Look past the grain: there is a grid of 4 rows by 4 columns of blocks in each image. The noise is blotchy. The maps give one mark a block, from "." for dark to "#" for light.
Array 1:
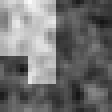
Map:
##..
##..
.#..
....
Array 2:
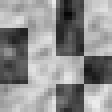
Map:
##.#
.#.#
.##.
##.#
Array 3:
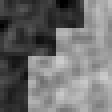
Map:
...#
..##
.###
.###
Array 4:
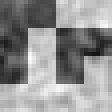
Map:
..##
.#..
.#.#
####
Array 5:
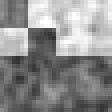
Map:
.###
#.##
....
....
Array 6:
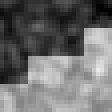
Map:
....
...#
.###
####
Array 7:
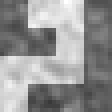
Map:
.##.
..#.
###.
#...
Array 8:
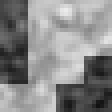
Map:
.###
.###
.##.
##..
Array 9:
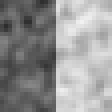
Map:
..##
..##
..##
..##
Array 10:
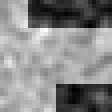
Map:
#...
####
####
##..
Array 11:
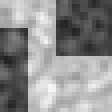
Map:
##..
.#..
.###
.###
